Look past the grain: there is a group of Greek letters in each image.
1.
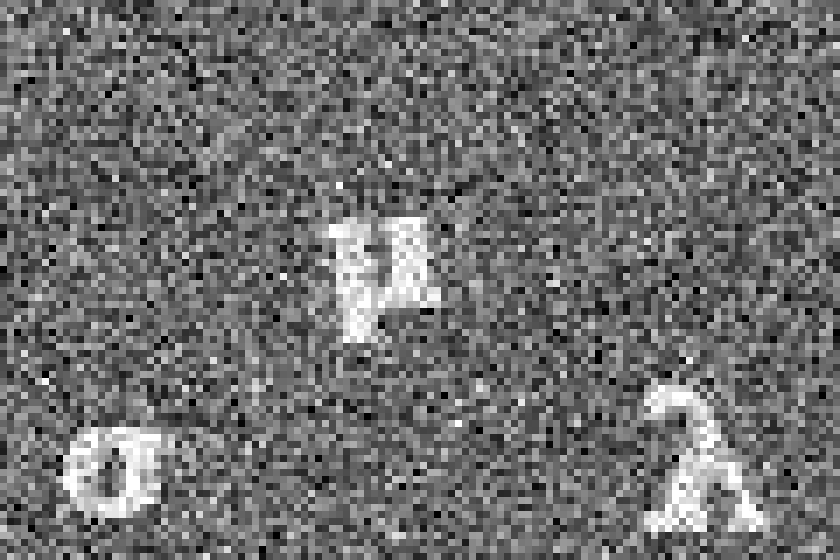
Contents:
centre: mu; bottom left: sigma; bottom right: lambda
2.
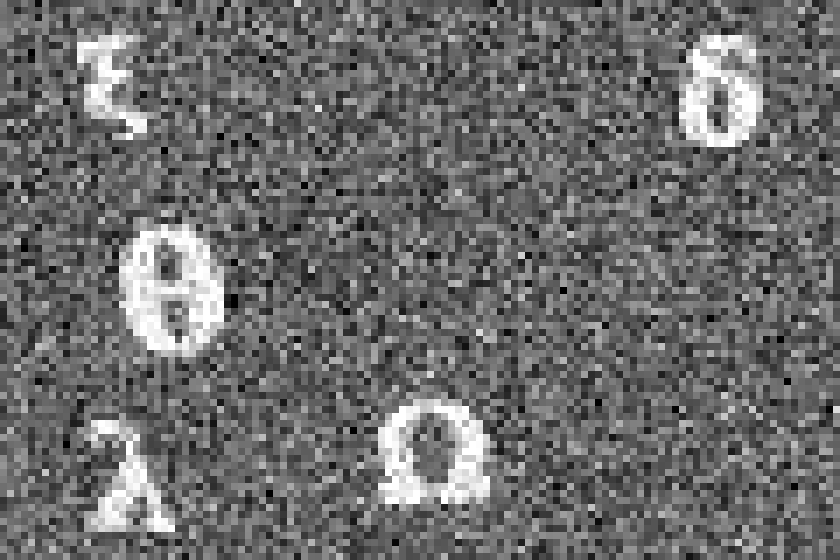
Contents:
top left: xi; top right: delta; middle left: theta; bottom left: lambda; bottom middle: omega
